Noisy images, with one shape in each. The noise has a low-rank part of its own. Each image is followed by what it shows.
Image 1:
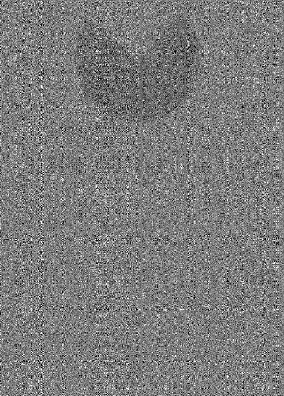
disc with a wedge cut out
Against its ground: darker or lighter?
darker
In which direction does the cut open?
up
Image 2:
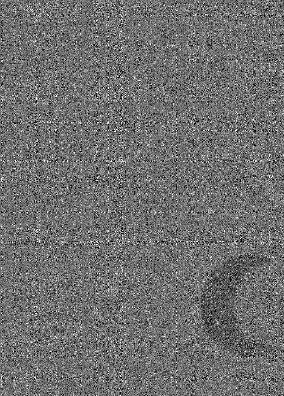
crescent
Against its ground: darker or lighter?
darker
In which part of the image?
bottom right
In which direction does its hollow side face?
right
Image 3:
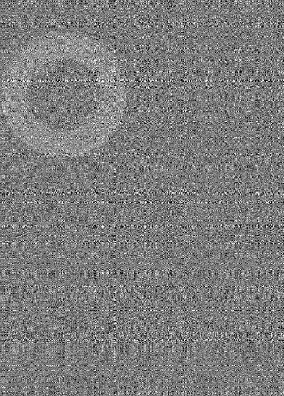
ring
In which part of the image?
top left
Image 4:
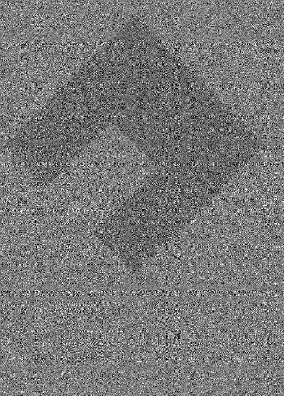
square with a notch
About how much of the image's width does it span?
nearly all
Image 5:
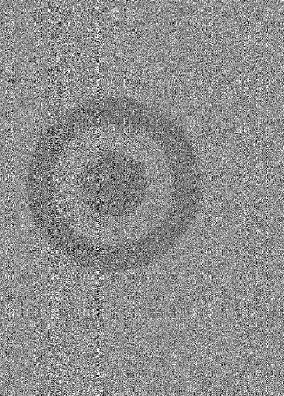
bullseye
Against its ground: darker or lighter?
darker
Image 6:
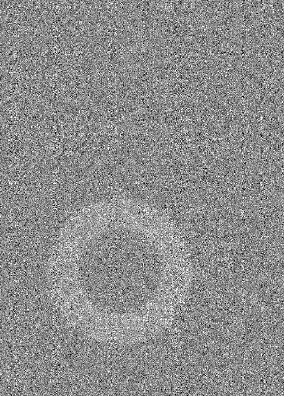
ring
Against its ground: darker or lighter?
lighter
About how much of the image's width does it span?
half
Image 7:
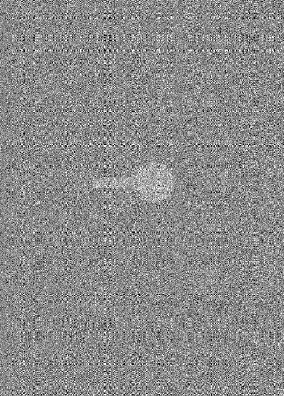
lollipop
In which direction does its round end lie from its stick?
right
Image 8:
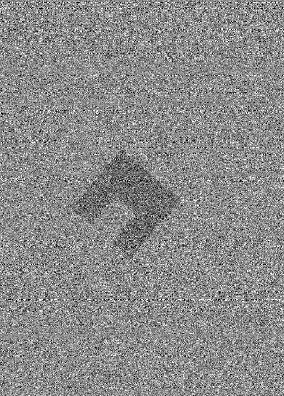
square with a notch
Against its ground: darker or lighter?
darker
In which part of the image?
centre
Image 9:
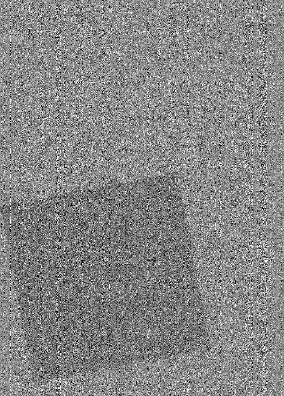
square
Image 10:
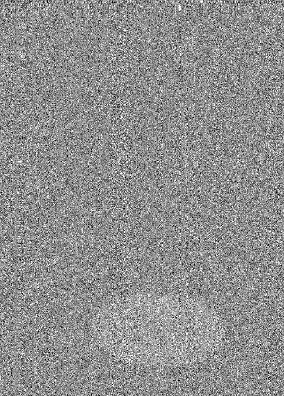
ellipse
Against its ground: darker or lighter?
lighter
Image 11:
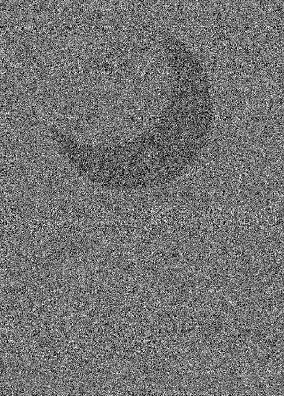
crescent
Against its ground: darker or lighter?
darker
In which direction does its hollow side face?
up and left
